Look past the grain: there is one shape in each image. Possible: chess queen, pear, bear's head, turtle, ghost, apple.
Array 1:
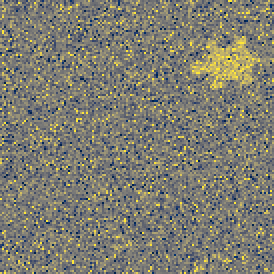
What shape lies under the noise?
turtle
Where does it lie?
top right
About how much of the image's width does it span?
a quarter
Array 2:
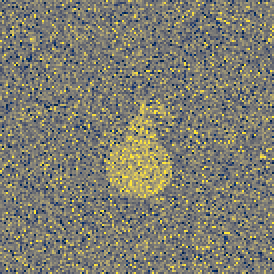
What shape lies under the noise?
pear
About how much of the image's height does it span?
a third
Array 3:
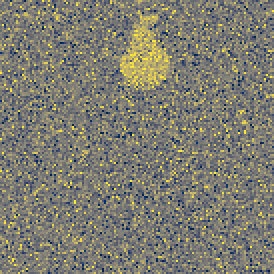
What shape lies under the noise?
pear
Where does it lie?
top middle
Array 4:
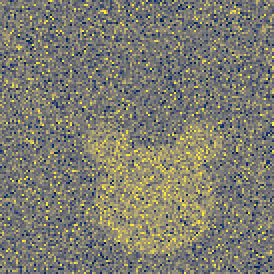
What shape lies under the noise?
bear's head
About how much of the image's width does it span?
half
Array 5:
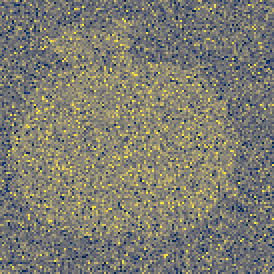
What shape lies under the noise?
apple
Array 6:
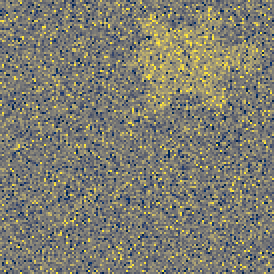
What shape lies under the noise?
turtle
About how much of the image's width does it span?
half
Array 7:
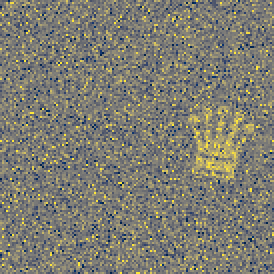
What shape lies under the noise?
chess queen
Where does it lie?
middle right
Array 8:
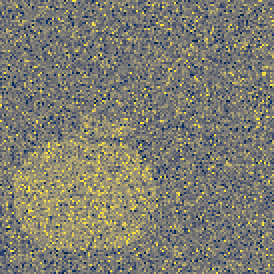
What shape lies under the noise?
apple
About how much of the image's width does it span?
half
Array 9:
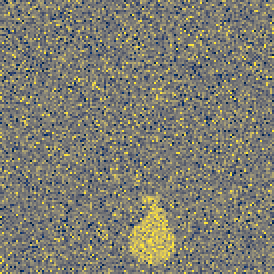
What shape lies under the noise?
pear
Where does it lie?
bottom middle
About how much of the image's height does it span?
a quarter
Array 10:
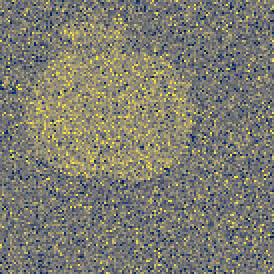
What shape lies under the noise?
apple
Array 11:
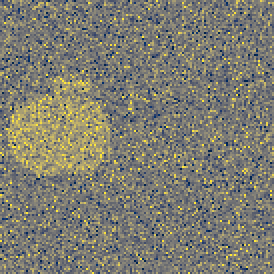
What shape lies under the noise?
apple
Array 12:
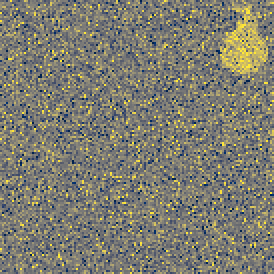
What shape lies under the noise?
pear
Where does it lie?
top right
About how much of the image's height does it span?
a quarter
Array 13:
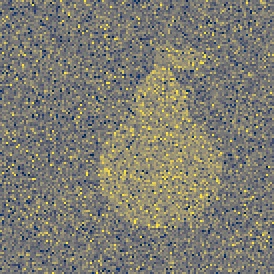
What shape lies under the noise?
pear
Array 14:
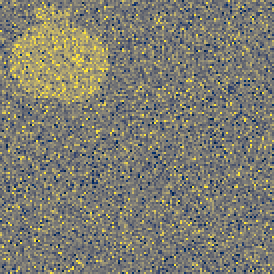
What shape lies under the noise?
apple
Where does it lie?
top left
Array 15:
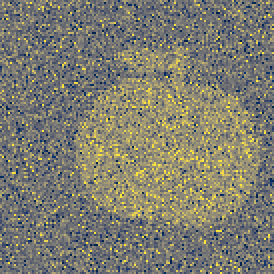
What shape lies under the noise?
apple
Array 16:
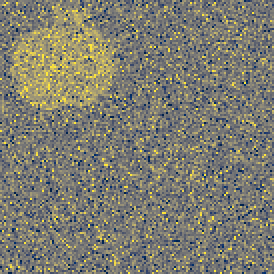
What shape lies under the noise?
apple
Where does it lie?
top left
